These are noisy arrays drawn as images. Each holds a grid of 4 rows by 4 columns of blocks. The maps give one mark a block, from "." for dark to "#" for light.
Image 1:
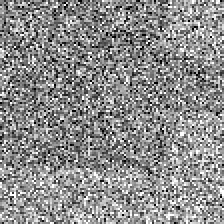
...#
....
...#
####
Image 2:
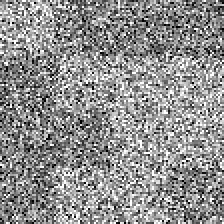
#...
.###
..##
.##.
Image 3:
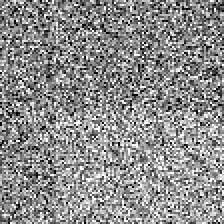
....
....
.###
.###
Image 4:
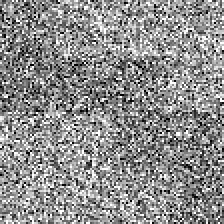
.###
...#
##..
###.
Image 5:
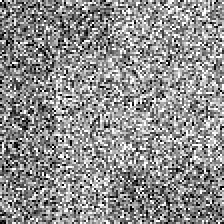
..##
.###
.###
.#..
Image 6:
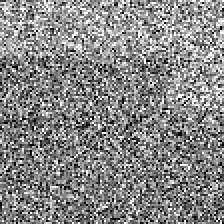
####
...#
....
....
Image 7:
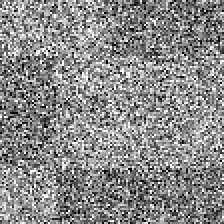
##..
.###
.###
#...
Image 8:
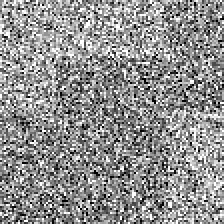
###.
#...
...#
...#
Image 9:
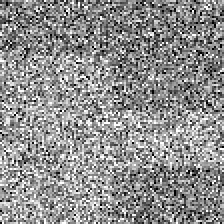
....
##..
####
##..
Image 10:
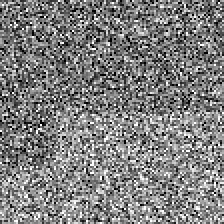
....
....
.###
####
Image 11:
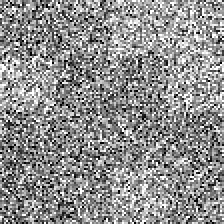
..##
#..#
....
..#.
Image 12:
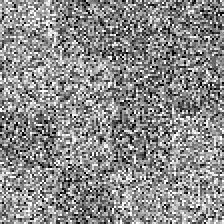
#...
##..
.#.#
#.##
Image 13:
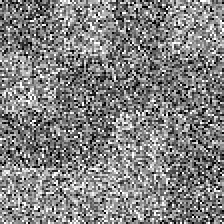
.#.#
#...
..#.
###.
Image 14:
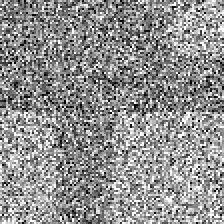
...#
....
#.##
#.##
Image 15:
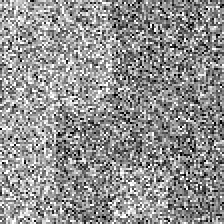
##..
##..
#...
#.#.
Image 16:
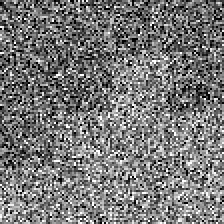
....
..#.
.###
####
